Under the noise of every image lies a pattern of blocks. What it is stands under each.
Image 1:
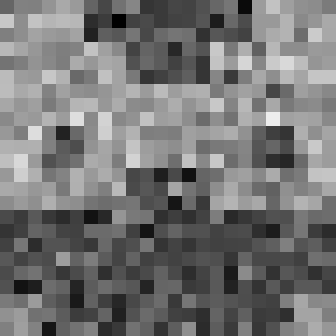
left and right mirror each other
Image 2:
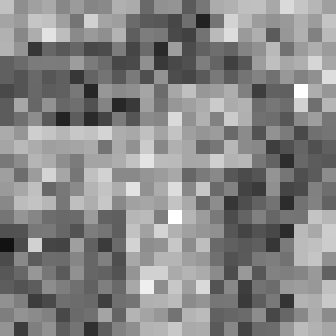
mirrored about the diagonal from the bottom left
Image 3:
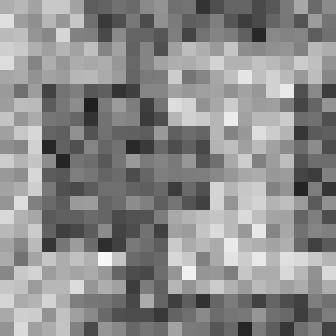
top and bottom mirror each other
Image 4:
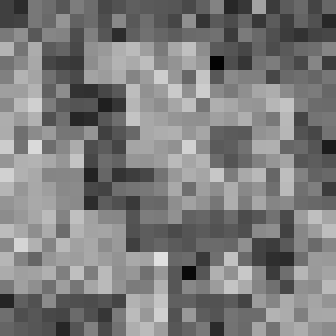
no symmetry
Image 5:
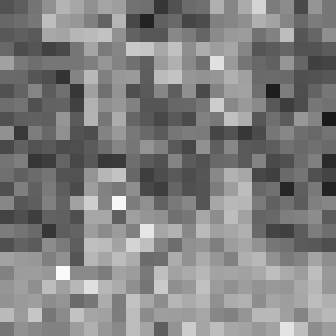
left and right mirror each other
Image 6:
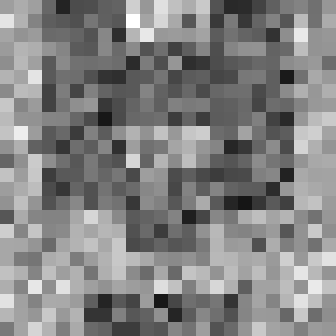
left and right mirror each other
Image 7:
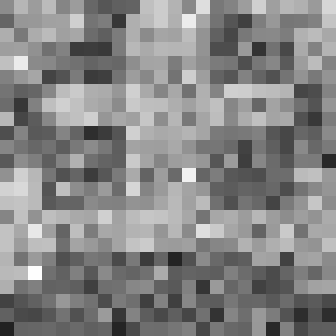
left and right mirror each other
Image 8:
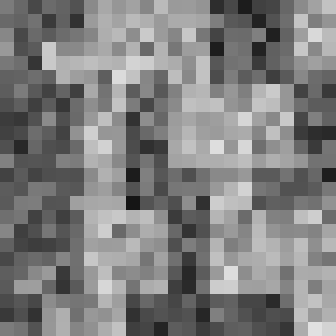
no symmetry
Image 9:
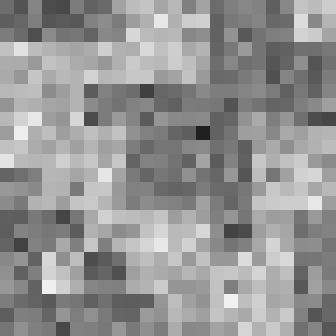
mirrored about the diagonal from the bottom left
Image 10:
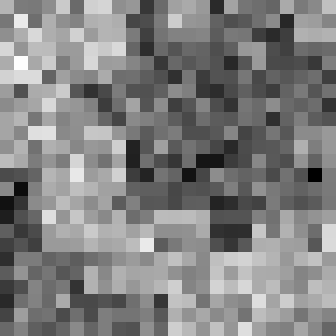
mirrored about the diagonal from the bottom left
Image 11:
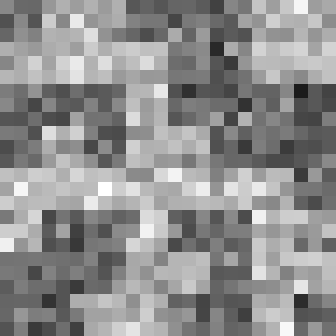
mirrored about the diagonal from the bottom left
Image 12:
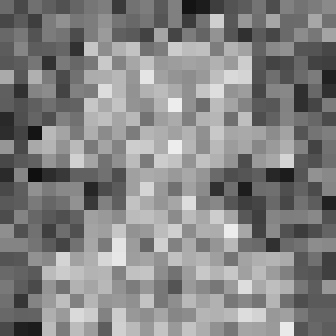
left and right mirror each other
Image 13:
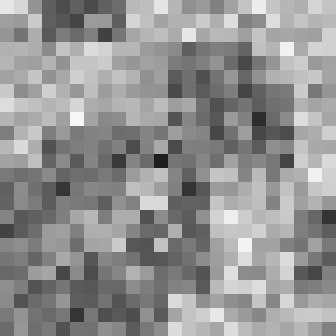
mirrored about the diagonal from the bottom left
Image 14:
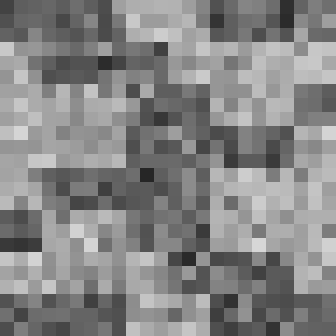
the same after a half turn
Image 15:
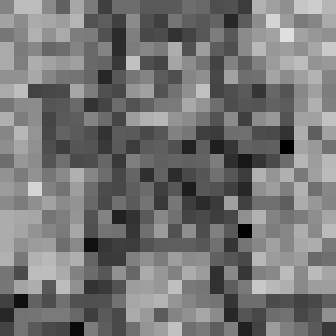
left and right mirror each other
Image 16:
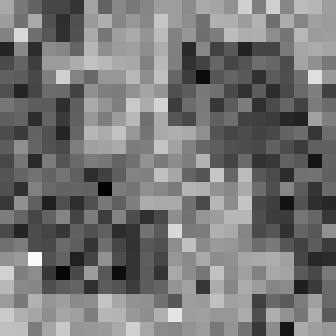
the same after a half turn
